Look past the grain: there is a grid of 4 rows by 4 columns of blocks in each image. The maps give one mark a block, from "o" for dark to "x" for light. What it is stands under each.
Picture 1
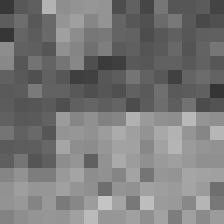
o x o o
o o o o
o x x x
x x x x
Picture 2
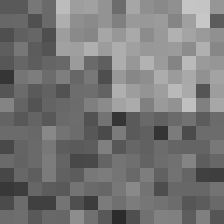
o x x x
o o x x
o o o o
o o o o
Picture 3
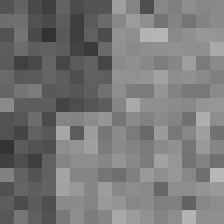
o o x x
o o x x
o x x x
o x x x
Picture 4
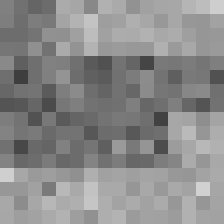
o x x x
o o o o
o o o x
x x x x
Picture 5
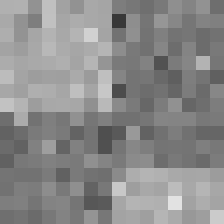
x x o o
x x o o
o o o o
o o x x
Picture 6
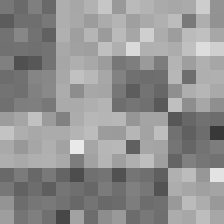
o x x x
o x o x
x x x o
o o o x
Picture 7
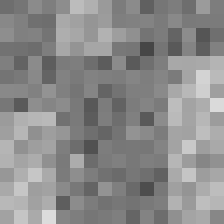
o x o o
o o o x
x o o x
x o o x
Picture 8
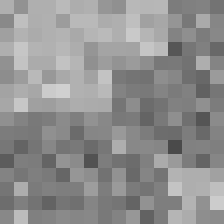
x x x o
x x o o
o o o o
o o o x
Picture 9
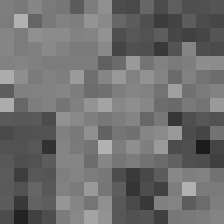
x x o o
x x x x
o x x o
o x o x
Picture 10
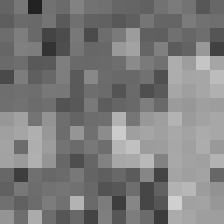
o o o o
o o o x
x o x x
o o o x
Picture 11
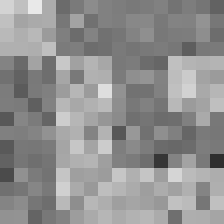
x o o o
o x o x
o x o o
o x x x
